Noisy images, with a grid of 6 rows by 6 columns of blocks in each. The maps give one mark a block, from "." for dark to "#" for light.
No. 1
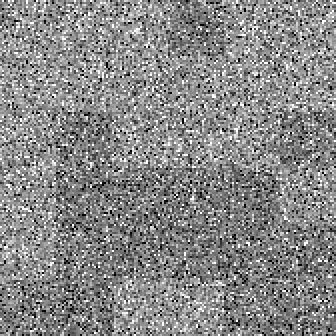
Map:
# # # . # #
# # # # # #
# . # # # .
# . . . . #
# . . . . .
. . # # . .
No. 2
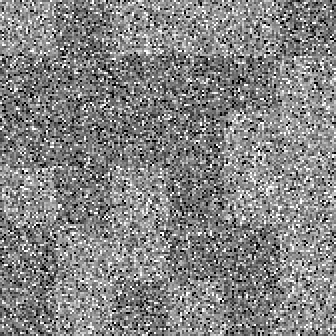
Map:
# . # # # .
. . . . . #
. . . . # #
# . # . # #
. # # . . #
. # . # . #
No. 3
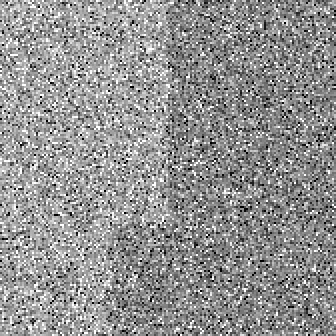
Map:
# # # . . .
# # # . . .
# # # . . .
# # # . . .
# # . . . .
# # . . . .
